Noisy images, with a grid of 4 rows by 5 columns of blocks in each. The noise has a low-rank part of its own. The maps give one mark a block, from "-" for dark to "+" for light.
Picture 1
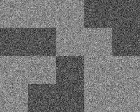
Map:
+ + + - -
- - + + -
+ + - + +
+ - - + +
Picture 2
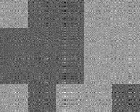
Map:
+ - - + +
- - - + +
- - - + +
+ - + + -
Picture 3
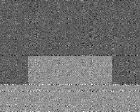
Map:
- - - - -
- - - - -
- + + + -
+ + + + +
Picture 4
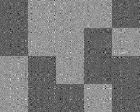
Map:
- + + + -
- + + - +
+ - + - -
+ - - + -
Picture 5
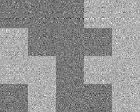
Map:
- - - + +
+ - - - +
+ + - + +
- + - - +
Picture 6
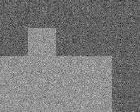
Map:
- - - - -
- + - - -
+ + + + -
+ + + + -
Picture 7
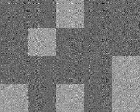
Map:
- - + - -
- + - - -
- - - - +
+ - + - +
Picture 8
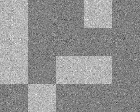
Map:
+ - - + -
+ - - - -
+ - + + -
- + - - -
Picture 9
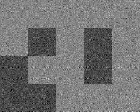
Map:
+ + + + +
+ - + - +
- + + - +
- - + + +
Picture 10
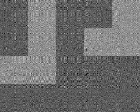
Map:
- + - - +
- + - + +
+ + - - -
- - - - -
